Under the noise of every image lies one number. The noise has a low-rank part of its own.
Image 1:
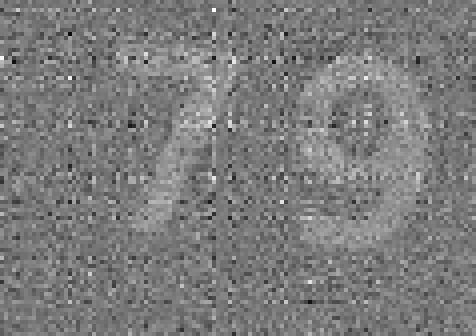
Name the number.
79
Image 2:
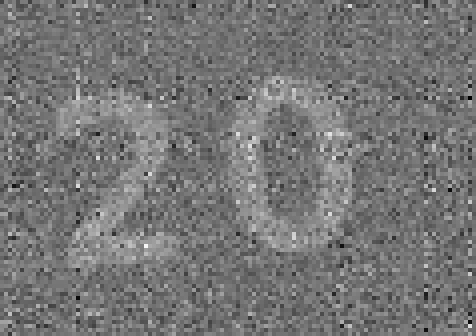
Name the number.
20
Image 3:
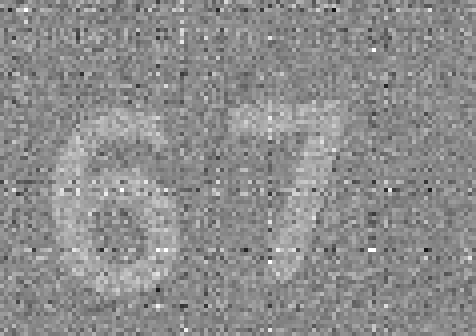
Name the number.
67
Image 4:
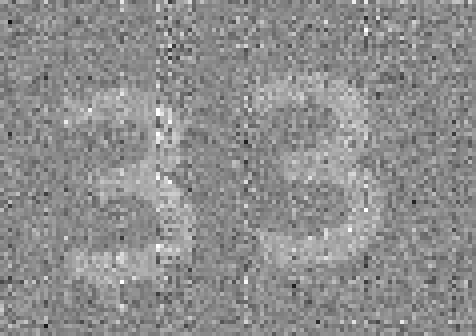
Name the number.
33
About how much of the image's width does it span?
two thirds
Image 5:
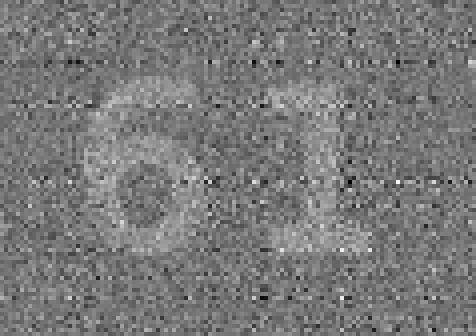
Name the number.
61
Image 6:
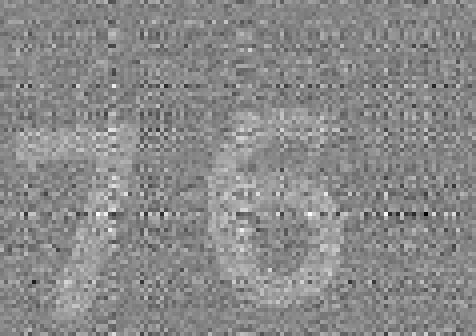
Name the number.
76
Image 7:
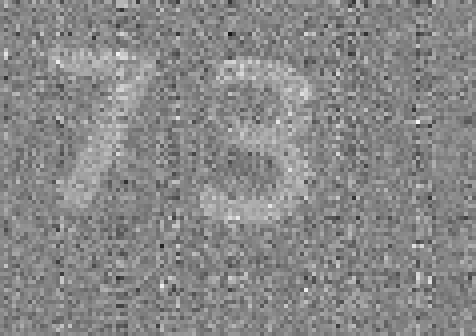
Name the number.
73
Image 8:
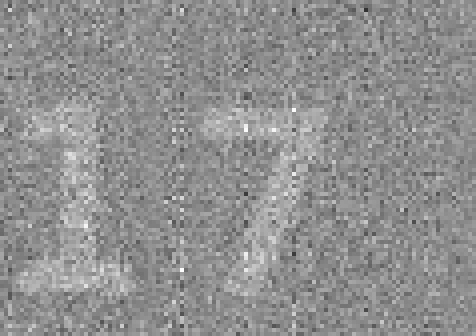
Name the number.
17
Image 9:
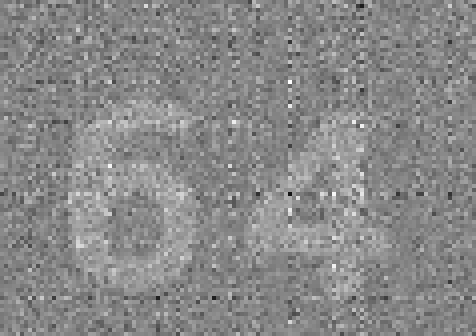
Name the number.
64
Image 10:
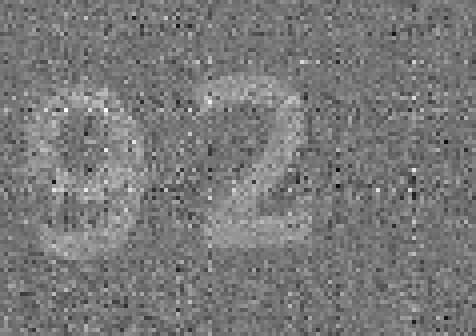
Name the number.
92
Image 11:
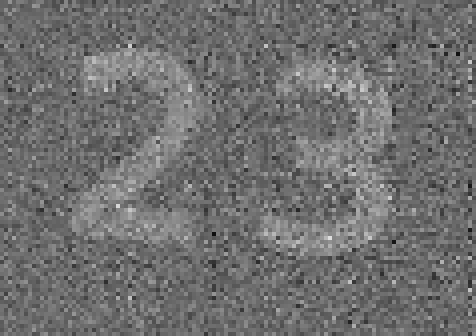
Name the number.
23
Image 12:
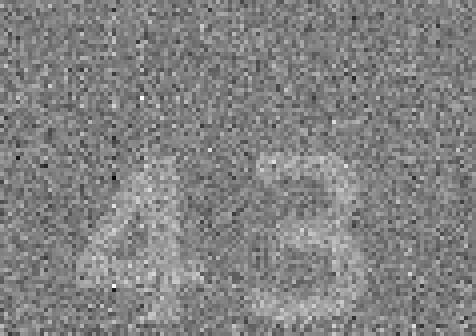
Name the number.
43
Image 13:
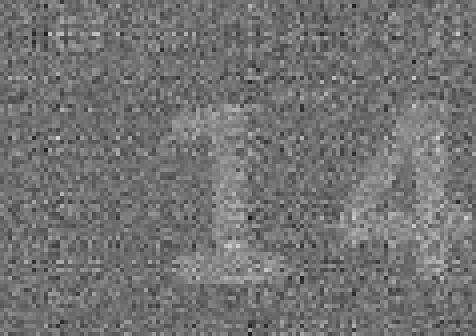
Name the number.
14
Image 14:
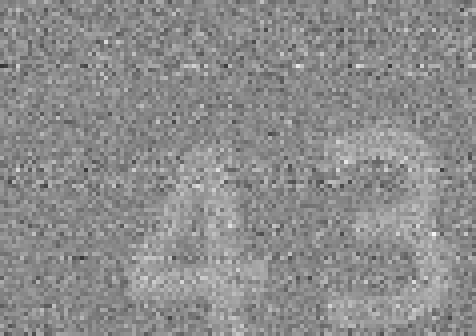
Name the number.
43
